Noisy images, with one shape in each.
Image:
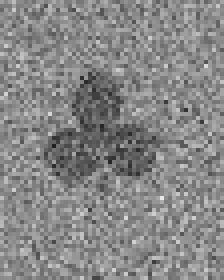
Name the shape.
club
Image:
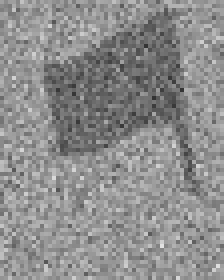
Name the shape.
flag
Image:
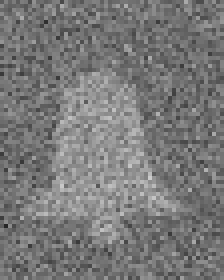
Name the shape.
bell
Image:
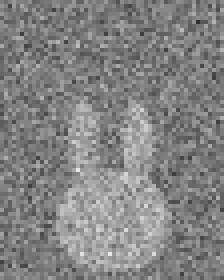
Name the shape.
rabbit's head
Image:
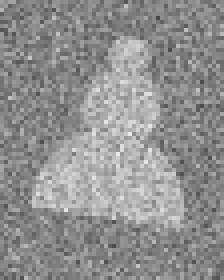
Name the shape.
chess pawn
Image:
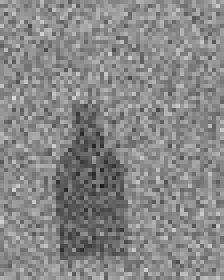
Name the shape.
bottle
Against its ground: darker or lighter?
darker
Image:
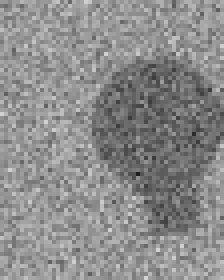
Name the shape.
light bulb
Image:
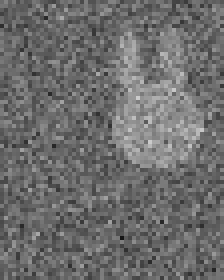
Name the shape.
rabbit's head
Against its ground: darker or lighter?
lighter
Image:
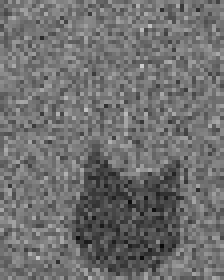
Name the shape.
cat's head
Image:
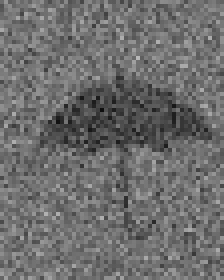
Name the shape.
umbrella
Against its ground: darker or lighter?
darker
